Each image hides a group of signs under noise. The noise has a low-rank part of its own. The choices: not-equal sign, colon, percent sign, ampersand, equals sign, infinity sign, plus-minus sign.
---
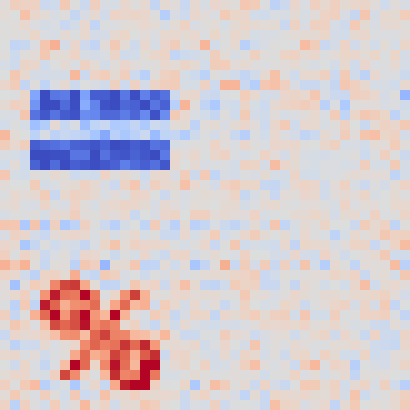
top left: blue equals sign; bottom left: red percent sign
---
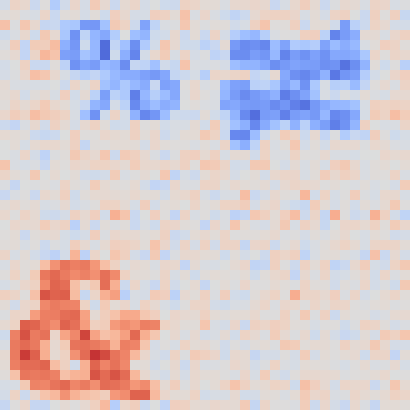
top left: blue percent sign; top right: blue not-equal sign; bottom left: red ampersand
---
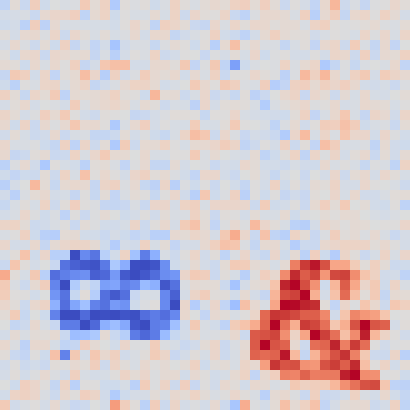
bottom left: blue infinity sign; bottom right: red ampersand
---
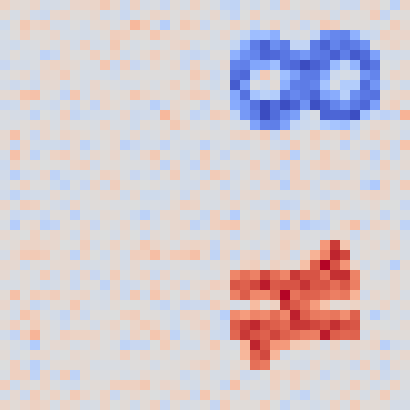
top right: blue infinity sign; bottom right: red not-equal sign
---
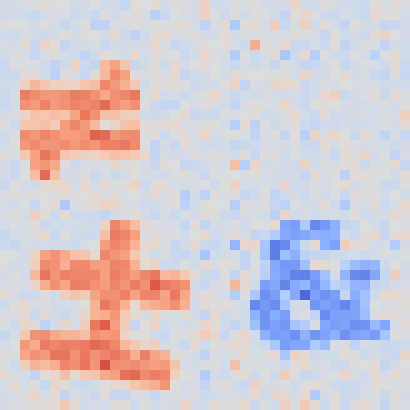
top left: red not-equal sign; bottom left: red plus-minus sign; bottom right: blue ampersand
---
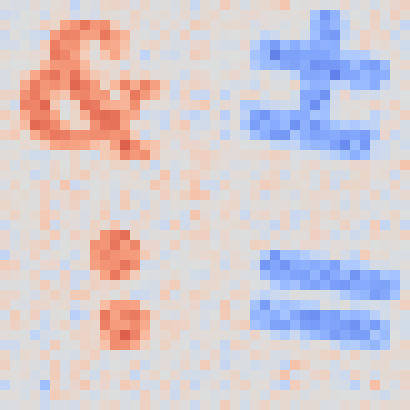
top left: red ampersand; top right: blue plus-minus sign; bottom left: red colon; bottom right: blue equals sign
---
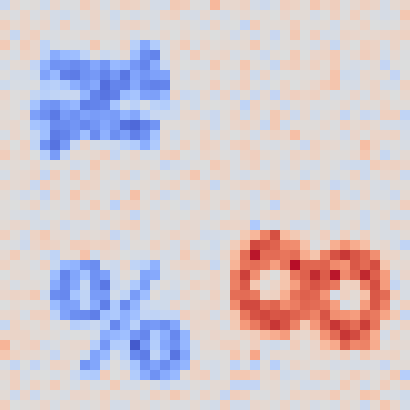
top left: blue not-equal sign; bottom left: blue percent sign; bottom right: red infinity sign
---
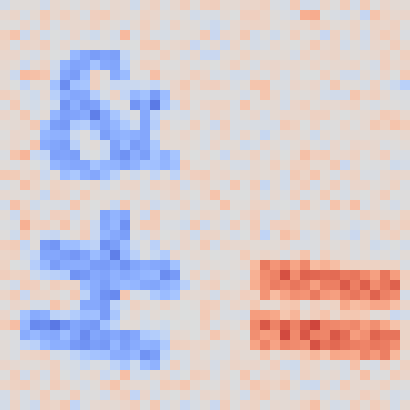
top left: blue ampersand; bottom left: blue plus-minus sign; bottom right: red equals sign
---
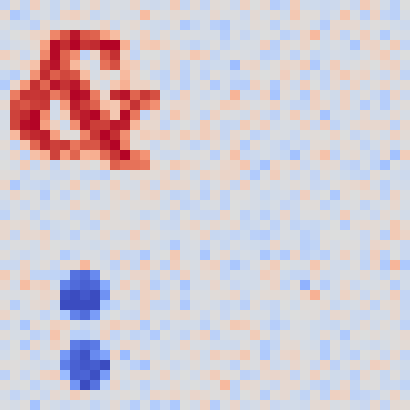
top left: red ampersand; bottom left: blue colon
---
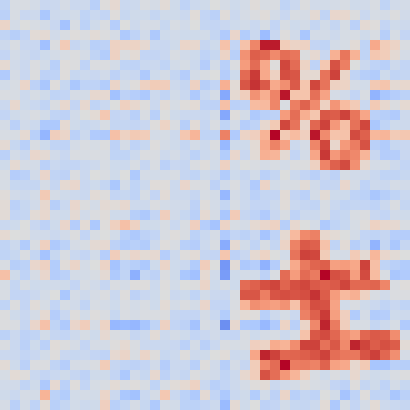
top right: red percent sign; bottom right: red plus-minus sign
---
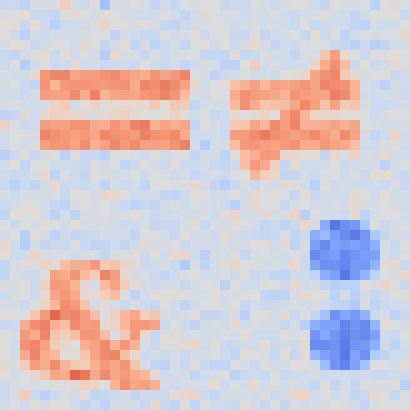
top left: red equals sign; top right: red not-equal sign; bottom left: red ampersand; bottom right: blue colon
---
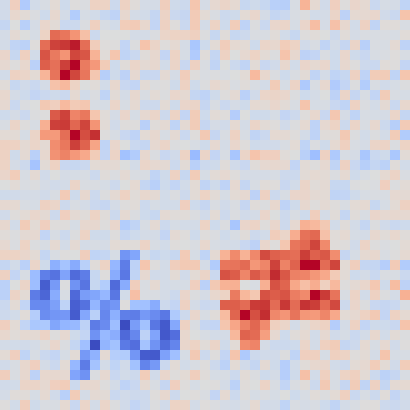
top left: red colon; bottom left: blue percent sign; bottom right: red not-equal sign
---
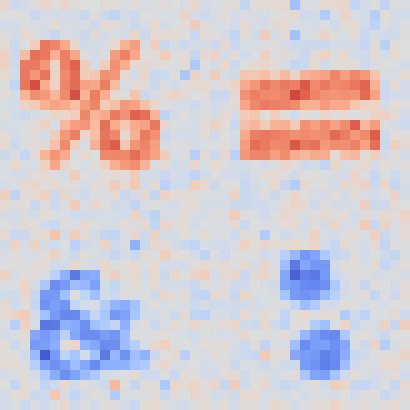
top left: red percent sign; top right: red equals sign; bottom left: blue ampersand; bottom right: blue colon
